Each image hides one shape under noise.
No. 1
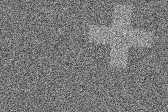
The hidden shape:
cross
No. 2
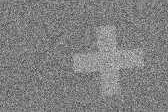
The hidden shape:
cross
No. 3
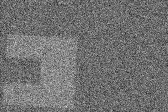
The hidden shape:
square with a notch
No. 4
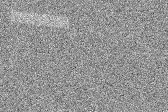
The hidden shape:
bar
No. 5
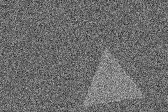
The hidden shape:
triangle
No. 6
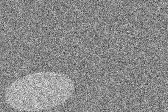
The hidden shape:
ellipse
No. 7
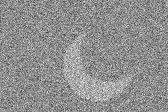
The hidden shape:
crescent
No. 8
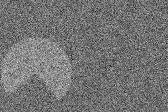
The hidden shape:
disc with a wedge cut out
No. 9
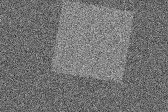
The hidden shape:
square
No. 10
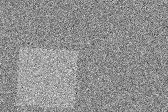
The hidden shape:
square
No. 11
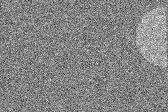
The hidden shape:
half disc
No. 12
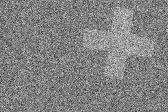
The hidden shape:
cross
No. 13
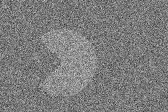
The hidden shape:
disc with a wedge cut out
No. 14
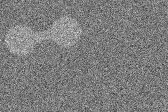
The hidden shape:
dumbbell
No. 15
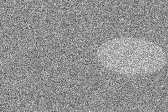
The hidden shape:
ellipse
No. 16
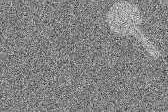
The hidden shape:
lollipop
